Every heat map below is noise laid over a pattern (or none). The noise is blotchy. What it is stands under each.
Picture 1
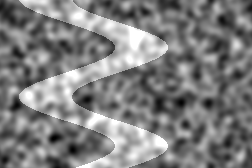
a wavy band
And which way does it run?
top to bottom
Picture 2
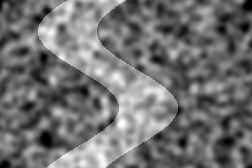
a wavy band
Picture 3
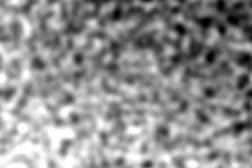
a smooth slope
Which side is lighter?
bottom left
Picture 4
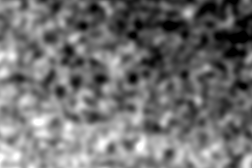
a smooth slope
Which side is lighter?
bottom left
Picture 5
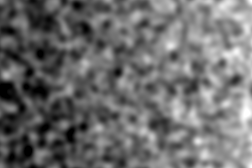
a smooth slope
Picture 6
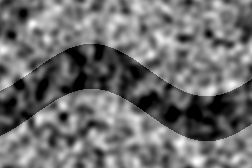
a wavy band
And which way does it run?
left to right
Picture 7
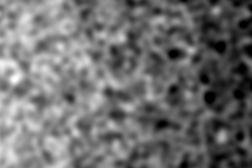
a smooth slope
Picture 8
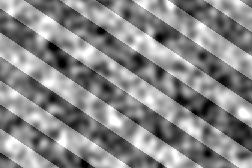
diagonal stripes
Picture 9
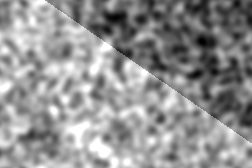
a sharp edge
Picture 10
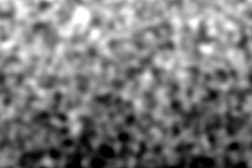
a smooth slope
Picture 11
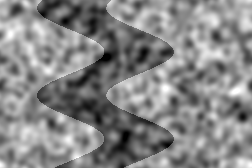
a wavy band
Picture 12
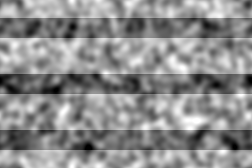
horizontal stripes
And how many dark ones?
3
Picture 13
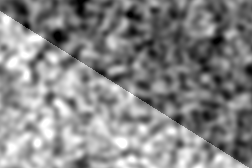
a sharp edge
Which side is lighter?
bottom left
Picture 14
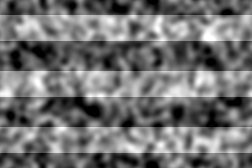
horizontal stripes
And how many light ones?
3
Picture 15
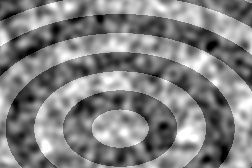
rings round one point
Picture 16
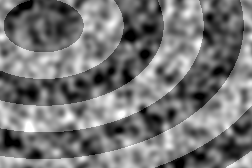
rings round one point
